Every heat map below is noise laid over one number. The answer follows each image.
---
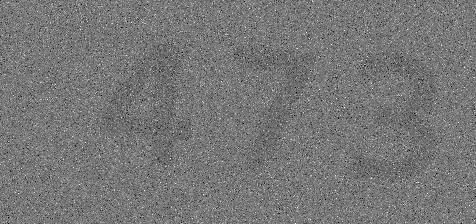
473
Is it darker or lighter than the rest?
darker
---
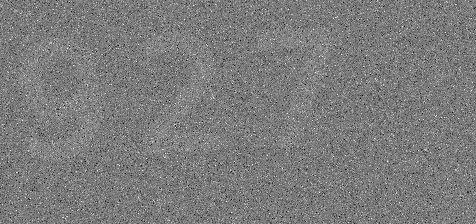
927
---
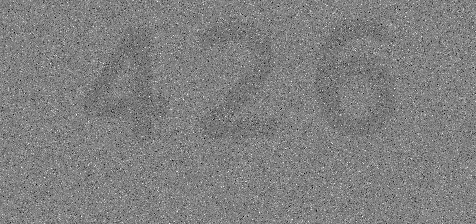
426
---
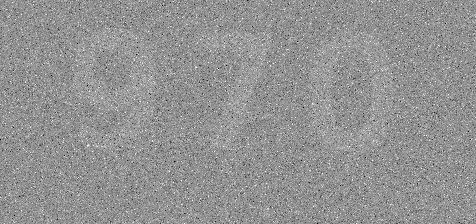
970
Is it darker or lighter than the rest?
lighter
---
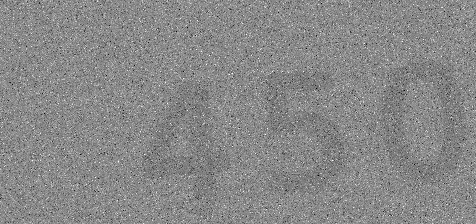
450
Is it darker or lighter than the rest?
darker
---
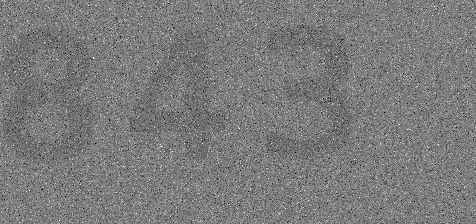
843
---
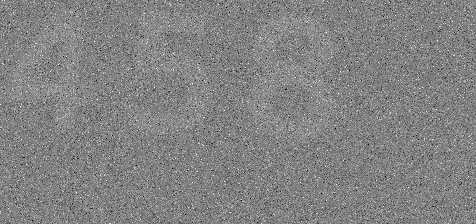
458
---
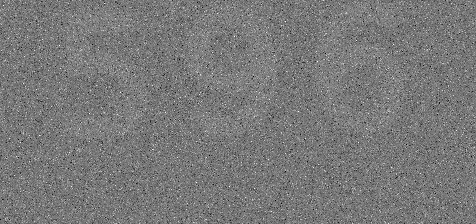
596
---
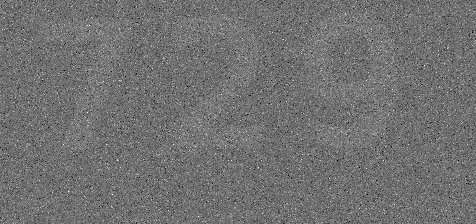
729
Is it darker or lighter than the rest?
lighter
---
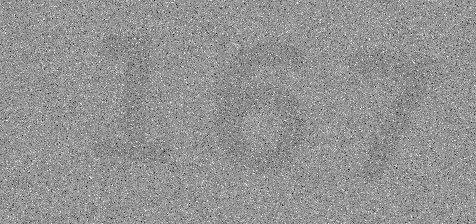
167
